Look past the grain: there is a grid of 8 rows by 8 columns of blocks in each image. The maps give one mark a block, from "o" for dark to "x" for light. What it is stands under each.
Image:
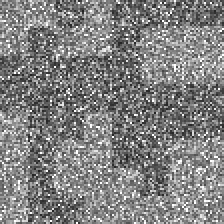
xxoxoooo
xoxxoxxx
oooooxxx
oooooooo
xooxoooo
xoxxooxx
xoxxxoxx
xooxxxxx
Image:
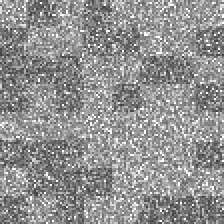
xoxoxxxx
oxxooxxo
oooxxoox
oxoxoxxo
xxxxxxxx
oooxxxxo
xoooxxxx
oxoxxooo
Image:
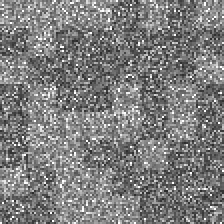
xxxxoxox
oxoooooo
xoooooox
oxooxoxo
oxxxxoxo
oxxooxoo
xoxxoooo
ooxxxooo
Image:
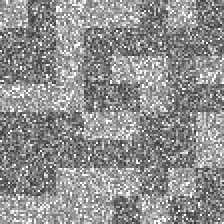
xoxxxoxo
ooxooooo
ooxoxxox
xxxooxoo
oooxxoox
ooooooox
ooxxxoxo
xxxxoxoo
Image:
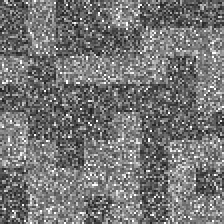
oxooxooo
oxoooxxx
xoxxxxox
ooooooox
xoooxooo
xxoxxoxx
oxxxxoxo
oxxoxoxx
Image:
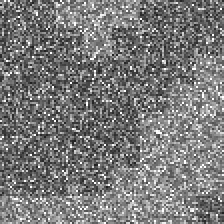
ooxxxooo
oooxoooo
ooooooox
ooooooxx
oooooxxx
oooooxxx
ooooxxxx
xxxxxxxo
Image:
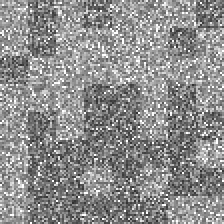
xoxoxxxo
xoxxxxox
oxxxxxxx
xxxooxox
xoxooxoo
xoooooox
xooxoxoo
xoooooxx
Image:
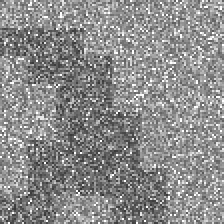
xxxxxxxx
oooxxxxx
xoooxxxx
xxooxxxx
xxoooxxx
xooooxxx
xoooooxx
ooxxooxx
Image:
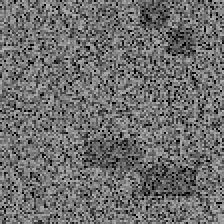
xxxxxoxx
xxxxxxox
xxxxxxxx
xxxxxxxx
xxxxxxxx
xxxooxxx
xxxxxoox
xxxxxxxx
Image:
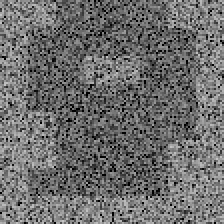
xxooooxx
xoooooox
xooxxoox
xoooooox
xxooooox
xxooooxx
xoooooxx
xxxxxxxx
